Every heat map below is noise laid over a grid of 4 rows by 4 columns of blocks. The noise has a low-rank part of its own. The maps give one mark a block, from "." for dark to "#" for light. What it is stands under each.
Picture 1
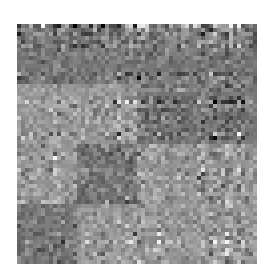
. . . .
# # . .
# . # #
. # # #
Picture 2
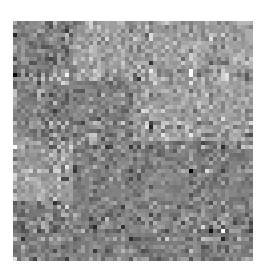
. # # #
. . # #
# . . .
. . . .
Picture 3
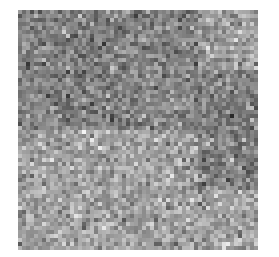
. . . #
. . . .
# # # .
# # # #
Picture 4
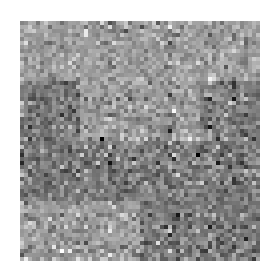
# # # #
. # # .
. . . .
# # . .
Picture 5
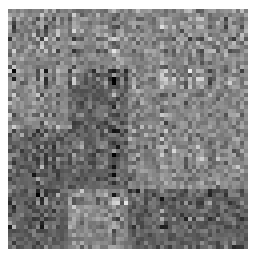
# # # #
# . # #
. . # #
. # . .
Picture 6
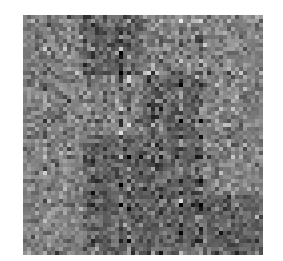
# . # #
# # . #
# . . #
# . . .
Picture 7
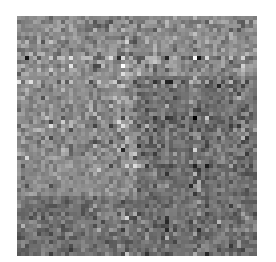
# # # #
# # . .
# # . .
. . . .
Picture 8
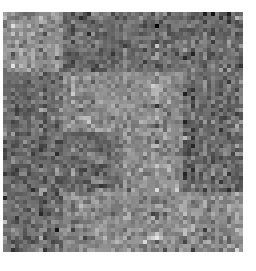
# . . .
. # # .
. . # .
. # # #
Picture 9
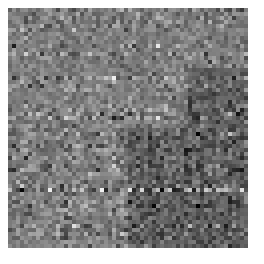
# # # #
# # # .
# # . .
# # . .
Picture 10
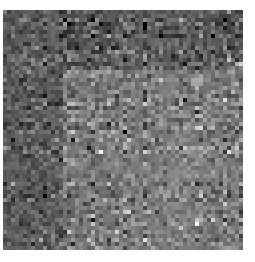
. . . .
. # # #
. # # #
. # # #
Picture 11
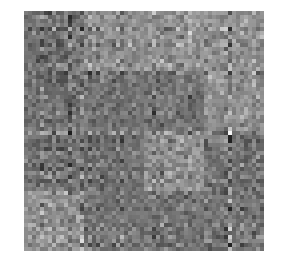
. # # #
. . . #
. . # .
# . . .
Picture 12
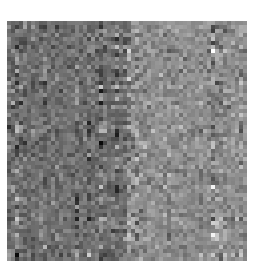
. . # #
. . # #
. . # #
. . # #
